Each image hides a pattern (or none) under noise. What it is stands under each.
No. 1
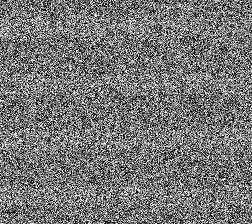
horizontal stripes
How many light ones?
4
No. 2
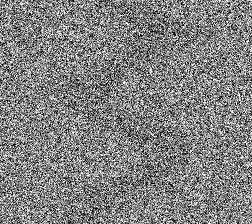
a wavy band
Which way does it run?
top to bottom
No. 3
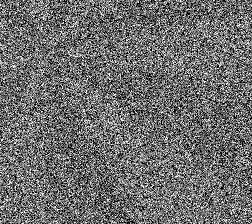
spokes from one point
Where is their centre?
top left
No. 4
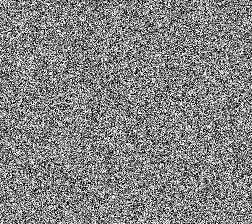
only noise
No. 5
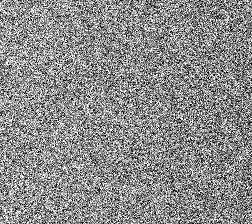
a smooth slope
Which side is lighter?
left
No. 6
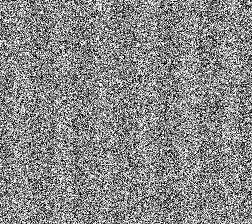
vertical stripes
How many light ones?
6
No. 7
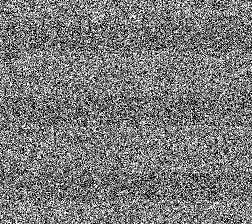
horizontal stripes
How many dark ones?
3
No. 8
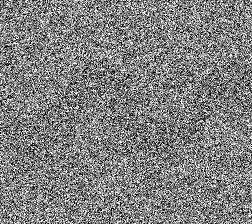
a wavy band
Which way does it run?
left to right
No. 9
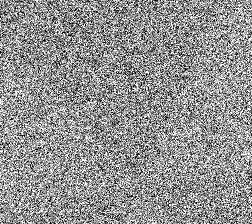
spokes from one point
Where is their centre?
bottom middle
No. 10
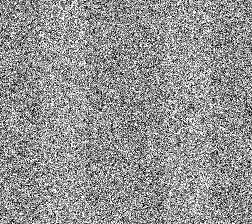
vertical stripes
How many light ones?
2
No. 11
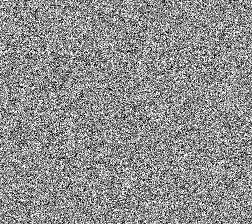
only noise
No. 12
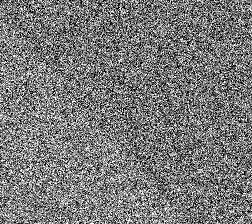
a sharp edge
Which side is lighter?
bottom left
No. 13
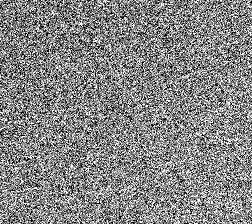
a smooth slope
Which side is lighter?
bottom right
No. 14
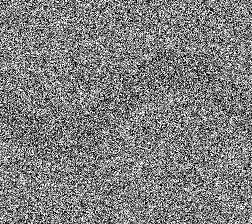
a wavy band
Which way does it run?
left to right
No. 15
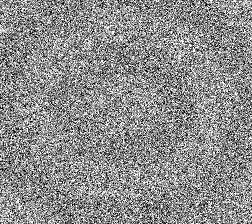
rings round one point
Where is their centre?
centre
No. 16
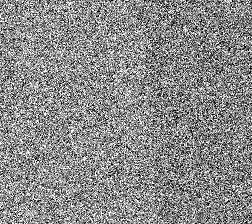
a sharp edge
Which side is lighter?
left
